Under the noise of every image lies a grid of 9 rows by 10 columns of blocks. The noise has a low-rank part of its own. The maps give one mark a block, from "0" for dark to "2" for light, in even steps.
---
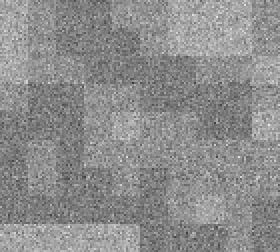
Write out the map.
2100112221
2100012221
2110000112
1001100001
0001211002
0101111111
0100101111
0000001210
2222200010
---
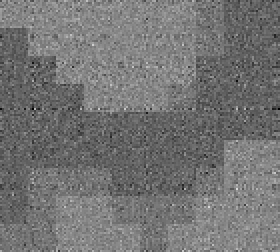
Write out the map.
2222222100
0222222100
0022222000
0002221000
0000000000
0000000022
0111000122
0122111222
1122212222
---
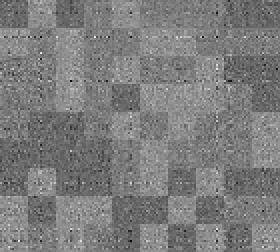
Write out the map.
0201211100
2121122111
1121211200
1121022210
1001212112
0000121112
0200120200
2022002011
2121020202
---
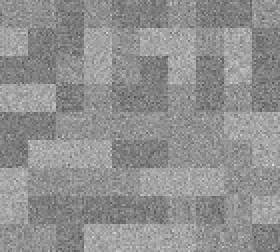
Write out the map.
1101001001
2002122120
0012102020
2201001010
0011111122
0222001112
2111122211
2000001012
1102222110
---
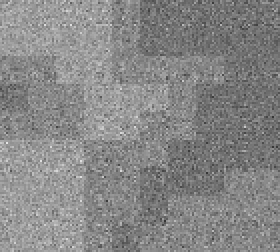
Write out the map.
2222100000
2222100000
1122111100
0112221000
1112211000
2221110000
2221100011
2221101111
2221011111
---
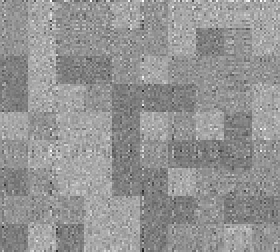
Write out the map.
1211212222
1211112012
0200121111
0221000112
2122021202
1222010001
0122002111
1112200100
0202201121
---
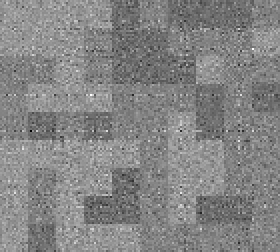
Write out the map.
2222010001
2221001112
1121000211
1222111010
1010112011
2222212211
2122012211
2120012001
2022211111
